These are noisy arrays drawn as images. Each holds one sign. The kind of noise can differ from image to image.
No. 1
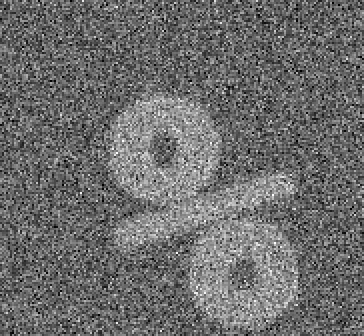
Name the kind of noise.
independent entries
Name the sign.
percent sign
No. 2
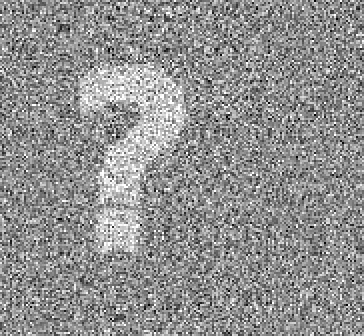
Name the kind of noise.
low rank plus noise
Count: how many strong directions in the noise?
five to eight
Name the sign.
question mark
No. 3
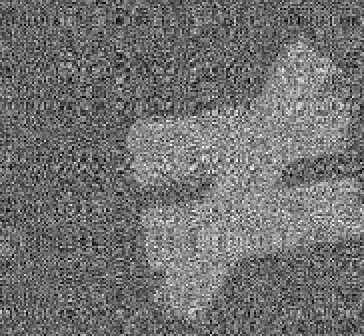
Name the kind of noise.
low rank plus noise
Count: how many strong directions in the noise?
two
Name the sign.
not-equal sign
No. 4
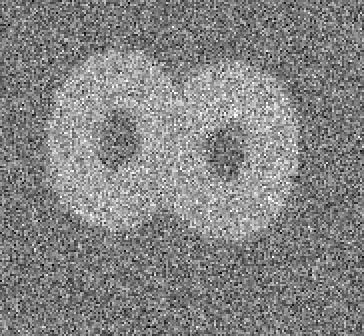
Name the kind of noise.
independent entries
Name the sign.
infinity sign
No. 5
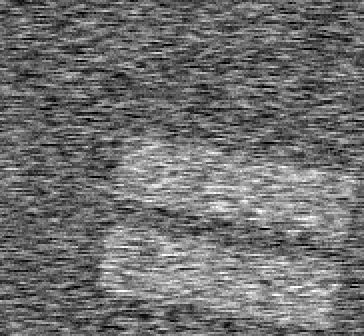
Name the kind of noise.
streaked along the rows
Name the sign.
equals sign
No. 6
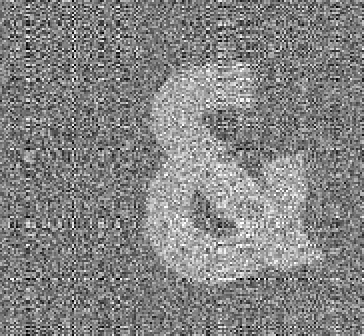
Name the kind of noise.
low rank plus noise
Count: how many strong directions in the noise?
one
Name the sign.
ampersand
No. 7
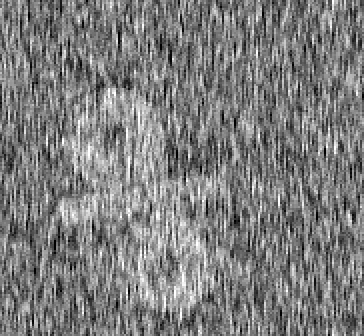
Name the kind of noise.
streaked along the columns
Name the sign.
percent sign
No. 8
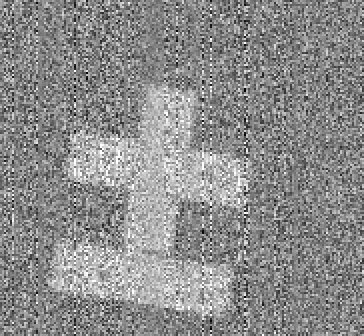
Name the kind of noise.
columns of uneven size
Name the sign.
plus-minus sign
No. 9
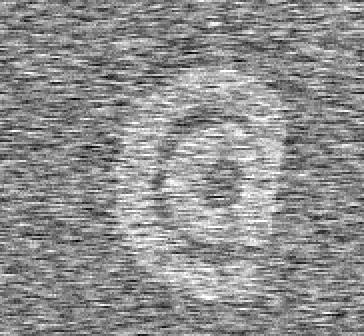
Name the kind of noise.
streaked along the rows
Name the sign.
at sign
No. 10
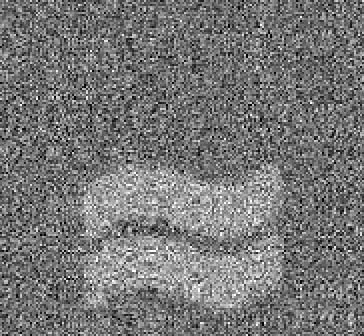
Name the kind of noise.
low rank plus noise
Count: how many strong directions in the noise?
three or four
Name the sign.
approximately sign
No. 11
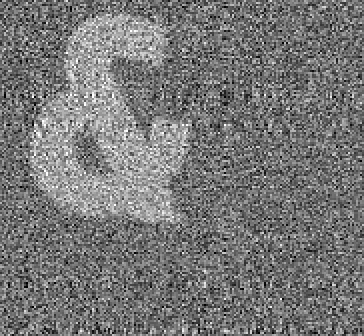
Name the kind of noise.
low rank plus noise
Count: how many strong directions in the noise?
three or four
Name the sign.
ampersand
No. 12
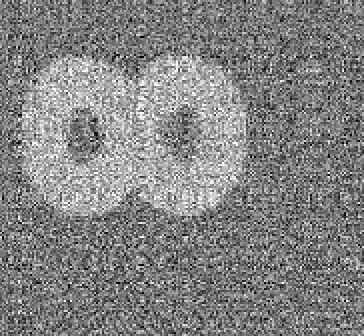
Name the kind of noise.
low rank plus noise
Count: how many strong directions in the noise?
five to eight
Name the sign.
infinity sign
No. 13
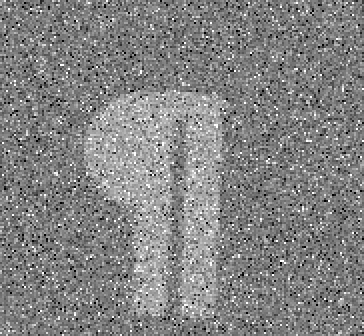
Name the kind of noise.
heavy tails
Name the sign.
pilcrow
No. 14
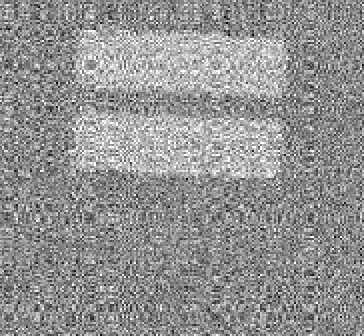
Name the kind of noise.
low rank plus noise
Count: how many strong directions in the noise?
one
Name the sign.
equals sign
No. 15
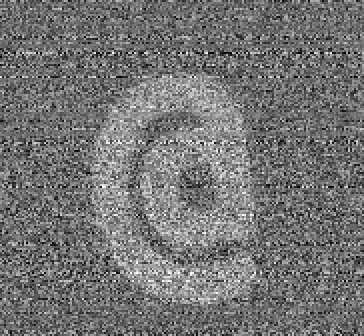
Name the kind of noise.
rows of uneven size
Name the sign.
at sign
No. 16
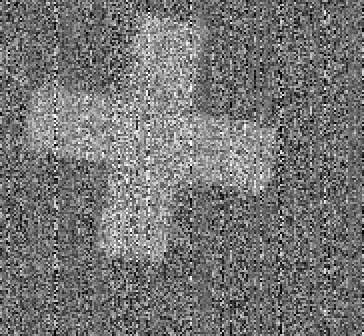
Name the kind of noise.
columns of uneven size
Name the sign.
plus sign
